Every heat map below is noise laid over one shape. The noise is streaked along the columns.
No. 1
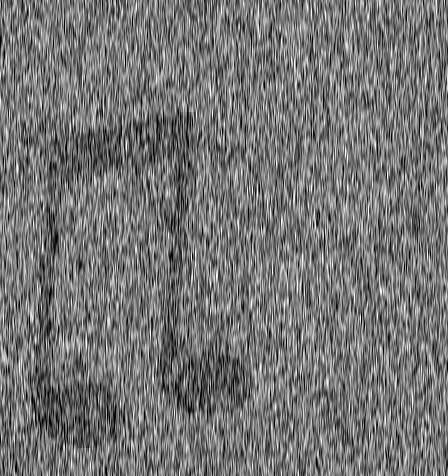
dark pair of musical notes
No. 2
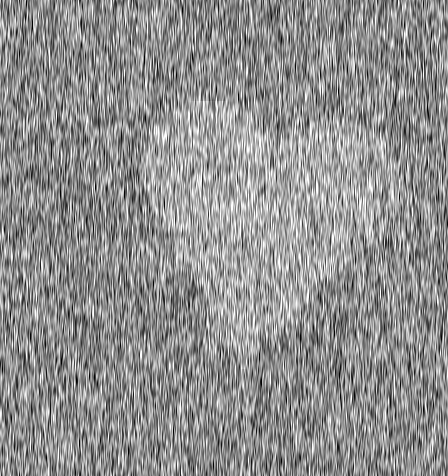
light heart
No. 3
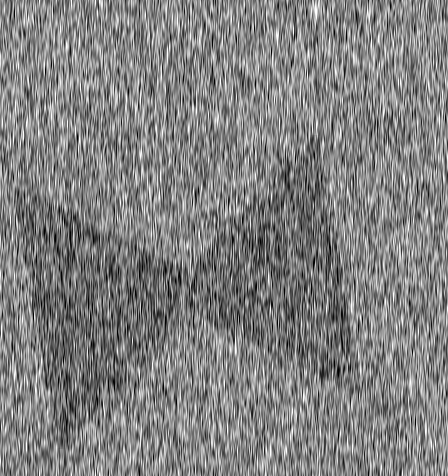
dark bow tie
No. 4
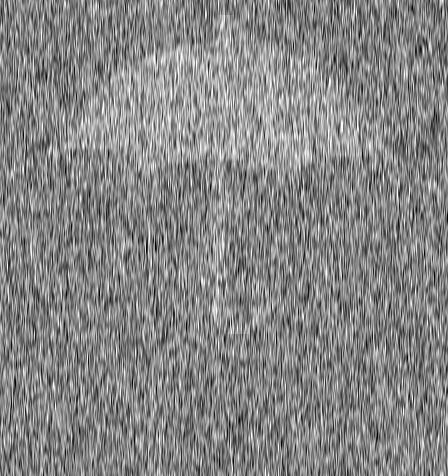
light umbrella
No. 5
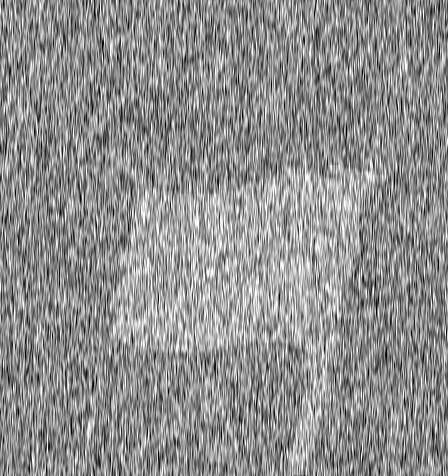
light flag
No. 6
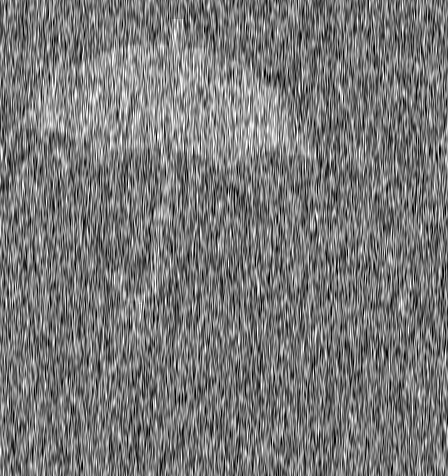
light umbrella
